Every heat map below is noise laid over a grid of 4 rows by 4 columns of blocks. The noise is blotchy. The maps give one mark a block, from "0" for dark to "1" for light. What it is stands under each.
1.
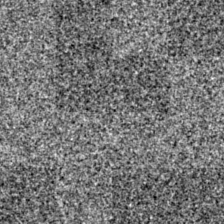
1 0 1 0
1 0 0 1
1 1 1 1
0 1 0 0
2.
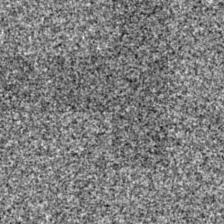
1 1 0 1
0 0 0 1
1 1 0 1
1 1 1 1
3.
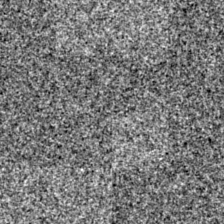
0 1 1 0
0 0 0 0
0 0 1 0
1 1 0 0
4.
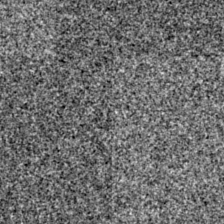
1 0 0 0
0 0 1 1
0 0 1 1
0 0 1 1
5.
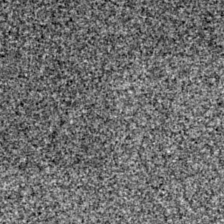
0 0 0 0
0 0 1 1
0 0 1 1
1 1 1 1
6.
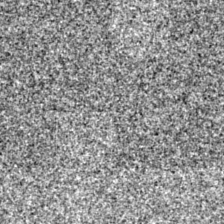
0 0 1 0
0 0 0 0
0 1 0 0
1 1 1 1
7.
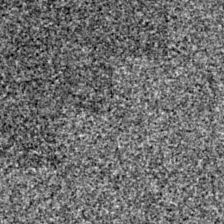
0 0 0 1
0 0 1 1
0 1 1 1
1 1 1 1
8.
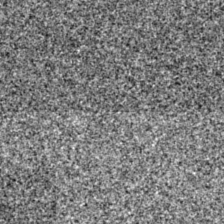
0 0 0 0
0 0 0 0
1 1 1 1
0 1 1 1
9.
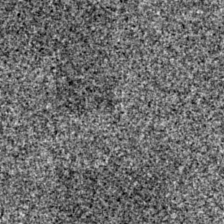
0 0 1 1
1 0 1 1
1 1 1 1
1 0 0 1
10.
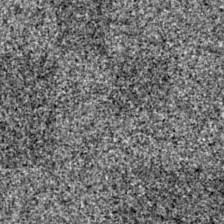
1 0 1 1
0 1 0 1
0 1 1 1
1 1 0 0
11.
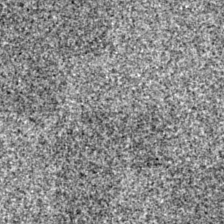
0 0 1 1
0 1 1 1
1 0 0 1
1 0 1 0
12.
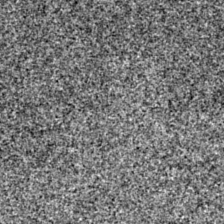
0 0 0 0
0 0 1 0
0 1 1 1
1 1 1 1
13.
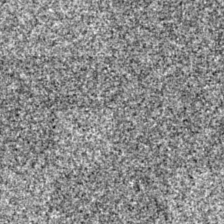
1 1 0 0
0 0 0 0
0 1 0 0
1 0 0 1
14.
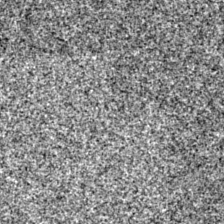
0 0 0 0
1 1 0 0
1 1 1 0
1 1 1 0
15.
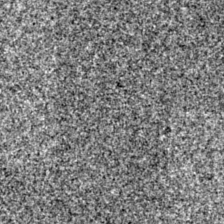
1 0 0 0
1 0 0 0
1 0 0 1
0 0 0 1
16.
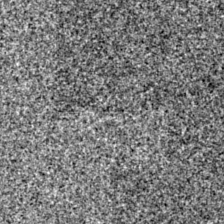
1 0 0 0
1 0 0 0
1 1 1 0
1 1 0 0
